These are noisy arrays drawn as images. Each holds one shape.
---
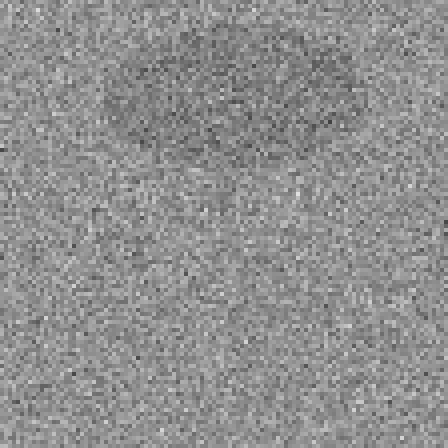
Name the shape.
ellipse
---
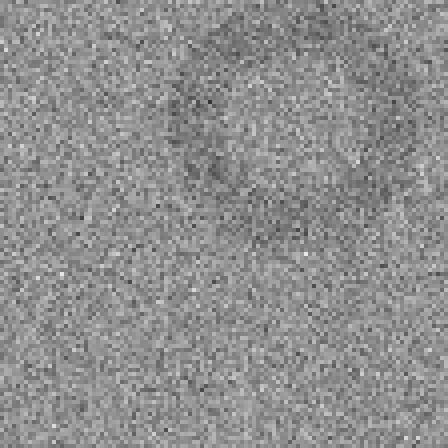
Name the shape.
ring
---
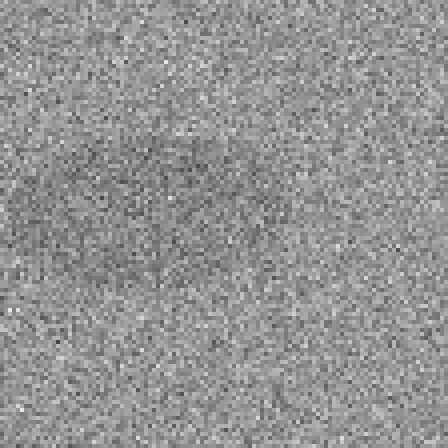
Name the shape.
ellipse
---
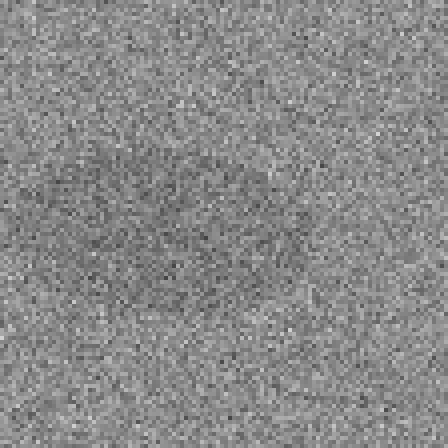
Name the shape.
ellipse
